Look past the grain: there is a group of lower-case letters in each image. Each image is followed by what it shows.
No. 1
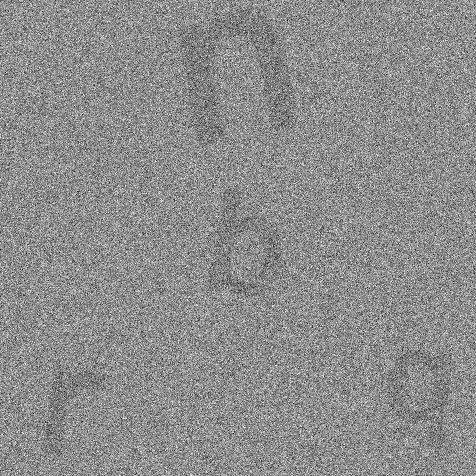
top middle: n; centre: b; bottom left: r; bottom right: q
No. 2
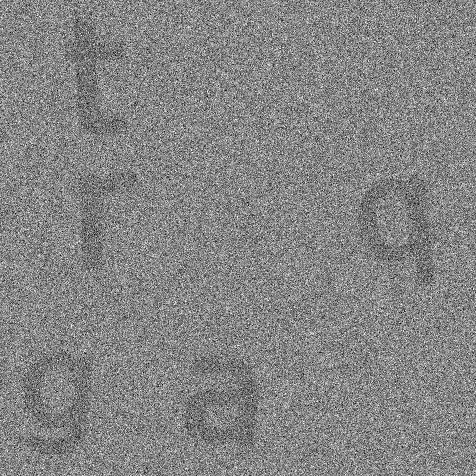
top left: t; middle left: r; middle right: q; bottom left: g; bottom middle: a
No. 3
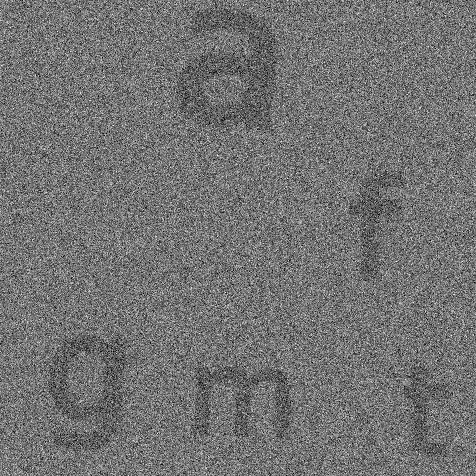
top middle: a; middle right: f; bottom left: g; bottom middle: m; bottom right: t
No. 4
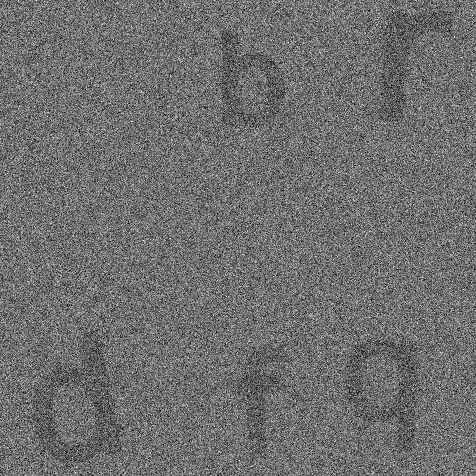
top middle: b; top right: r; bottom left: d; bottom middle: f; bottom right: q
